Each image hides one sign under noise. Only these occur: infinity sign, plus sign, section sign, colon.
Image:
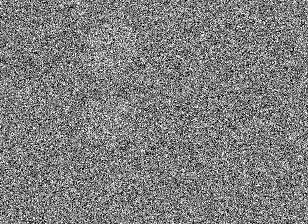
colon
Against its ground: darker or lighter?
lighter
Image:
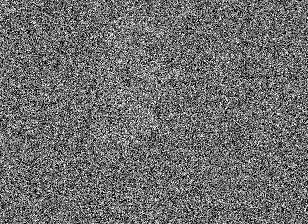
section sign
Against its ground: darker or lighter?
lighter
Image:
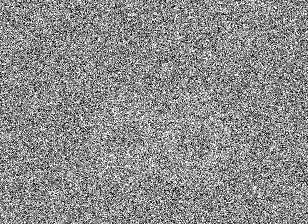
infinity sign
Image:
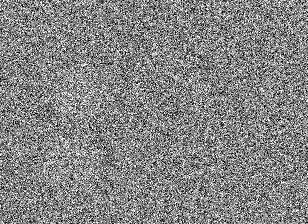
colon
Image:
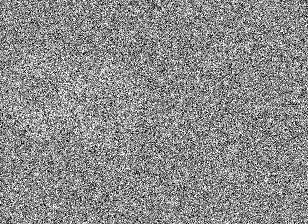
infinity sign
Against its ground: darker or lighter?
lighter
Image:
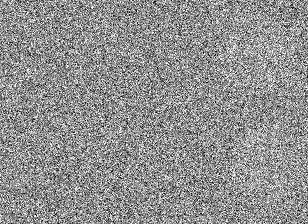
colon
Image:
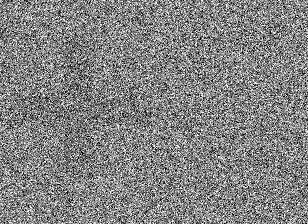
plus sign
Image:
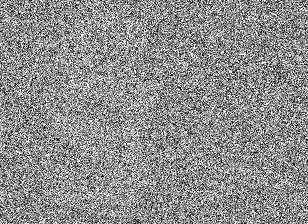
section sign
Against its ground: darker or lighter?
lighter
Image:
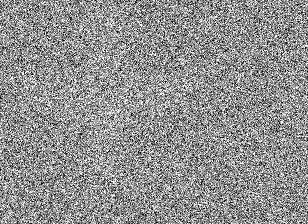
plus sign
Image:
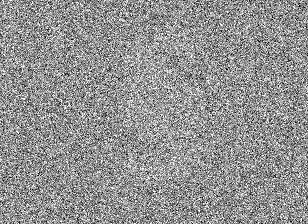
section sign
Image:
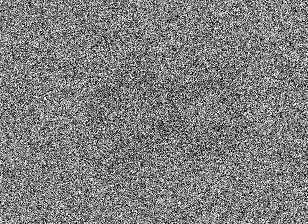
infinity sign
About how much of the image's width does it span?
half
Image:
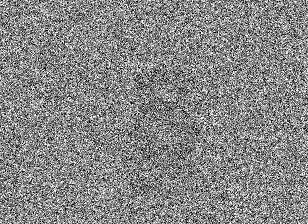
section sign
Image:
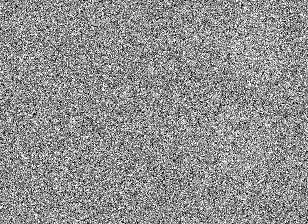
colon
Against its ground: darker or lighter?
lighter
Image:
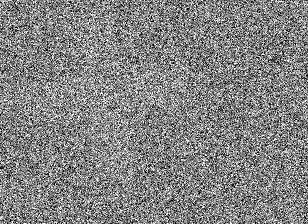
plus sign
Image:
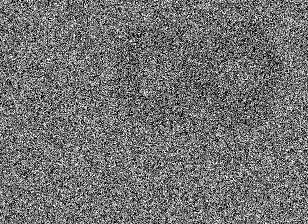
infinity sign
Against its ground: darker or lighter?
darker
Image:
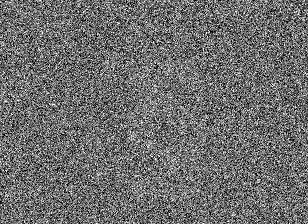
section sign
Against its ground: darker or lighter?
lighter
